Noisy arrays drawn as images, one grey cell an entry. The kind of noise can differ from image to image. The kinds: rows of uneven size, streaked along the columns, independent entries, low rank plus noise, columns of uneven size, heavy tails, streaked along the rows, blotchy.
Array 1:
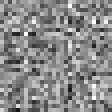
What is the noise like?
low rank plus noise
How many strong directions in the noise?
two
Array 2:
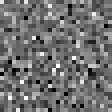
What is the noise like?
heavy tails
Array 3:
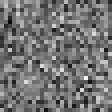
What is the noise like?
independent entries
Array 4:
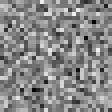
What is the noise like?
independent entries
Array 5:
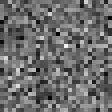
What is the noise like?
independent entries
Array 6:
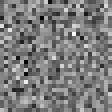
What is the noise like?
independent entries
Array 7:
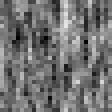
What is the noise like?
streaked along the columns
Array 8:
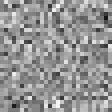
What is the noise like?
low rank plus noise
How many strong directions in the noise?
two
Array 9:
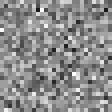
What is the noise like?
independent entries
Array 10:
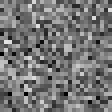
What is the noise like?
independent entries
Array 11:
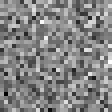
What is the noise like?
independent entries
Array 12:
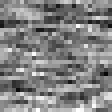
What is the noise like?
streaked along the rows
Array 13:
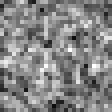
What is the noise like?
blotchy
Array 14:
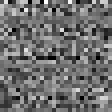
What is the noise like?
rows of uneven size
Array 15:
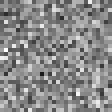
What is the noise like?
independent entries
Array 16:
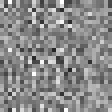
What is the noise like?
low rank plus noise
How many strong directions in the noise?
one
